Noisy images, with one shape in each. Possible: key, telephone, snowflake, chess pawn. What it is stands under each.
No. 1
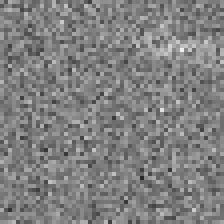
key
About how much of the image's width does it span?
a third
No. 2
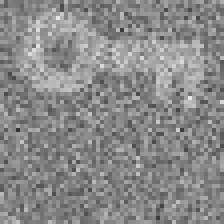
key
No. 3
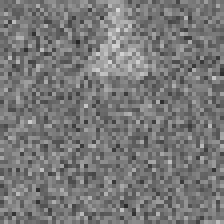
chess pawn
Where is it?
top middle
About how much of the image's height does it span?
a third
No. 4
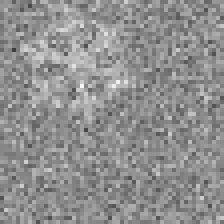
snowflake
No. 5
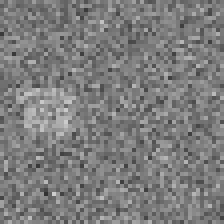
telephone
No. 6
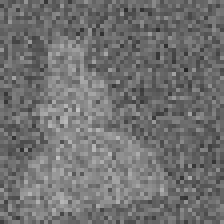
chess pawn
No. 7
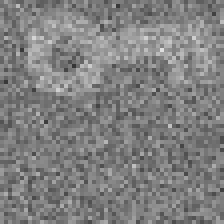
key
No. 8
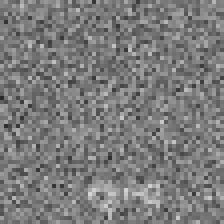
key
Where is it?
bottom middle
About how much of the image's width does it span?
a third
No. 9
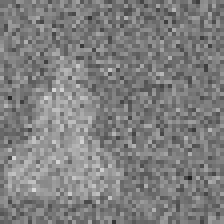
chess pawn
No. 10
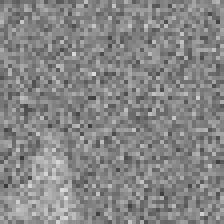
chess pawn
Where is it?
bottom left
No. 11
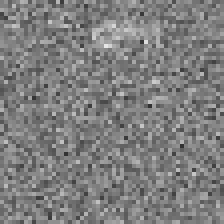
key
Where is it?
top middle
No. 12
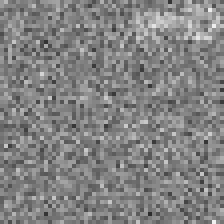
key
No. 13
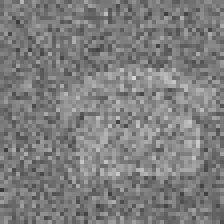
telephone
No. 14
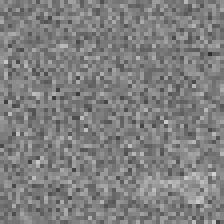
key
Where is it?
bottom right
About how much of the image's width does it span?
a third
